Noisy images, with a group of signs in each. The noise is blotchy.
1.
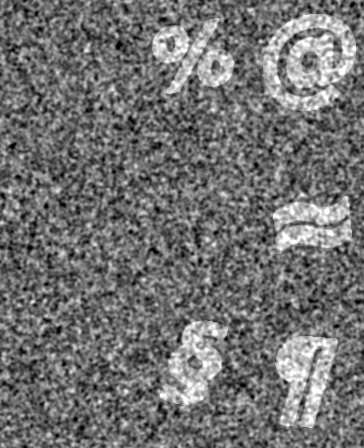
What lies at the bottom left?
nothing
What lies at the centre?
nothing
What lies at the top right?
at sign
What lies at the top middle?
percent sign
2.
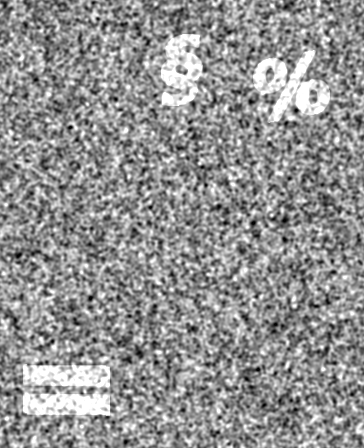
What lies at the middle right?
nothing
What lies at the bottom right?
nothing
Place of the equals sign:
bottom left
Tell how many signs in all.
3
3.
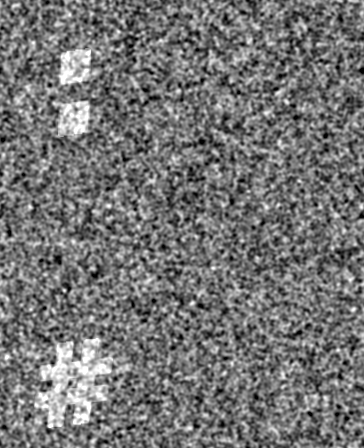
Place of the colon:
top left
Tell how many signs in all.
2
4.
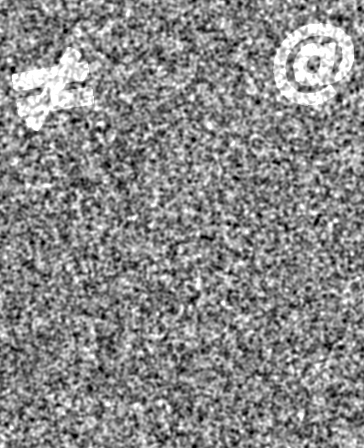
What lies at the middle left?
nothing
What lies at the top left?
not-equal sign
